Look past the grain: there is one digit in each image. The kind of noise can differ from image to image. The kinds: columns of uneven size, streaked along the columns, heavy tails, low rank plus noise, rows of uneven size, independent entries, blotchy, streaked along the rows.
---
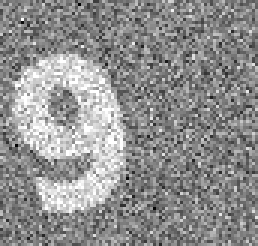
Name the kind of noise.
independent entries
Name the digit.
9
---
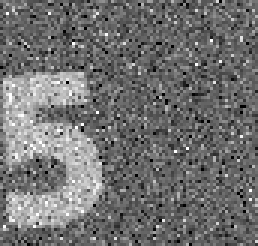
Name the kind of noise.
heavy tails
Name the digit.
5
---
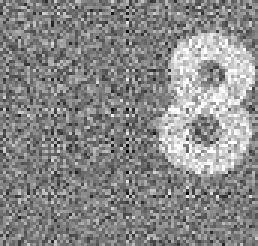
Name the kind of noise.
low rank plus noise
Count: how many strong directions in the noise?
one
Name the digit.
8
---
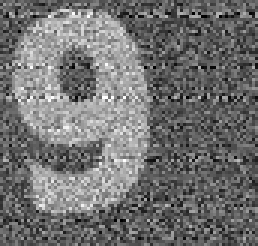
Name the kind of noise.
rows of uneven size
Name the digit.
9
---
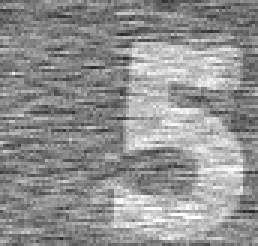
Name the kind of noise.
streaked along the rows
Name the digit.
5
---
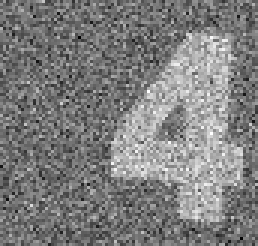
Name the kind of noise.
independent entries
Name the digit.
4
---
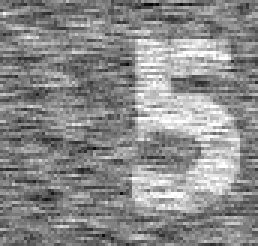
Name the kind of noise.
streaked along the rows
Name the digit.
5
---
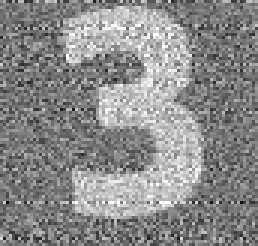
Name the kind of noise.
rows of uneven size
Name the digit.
3
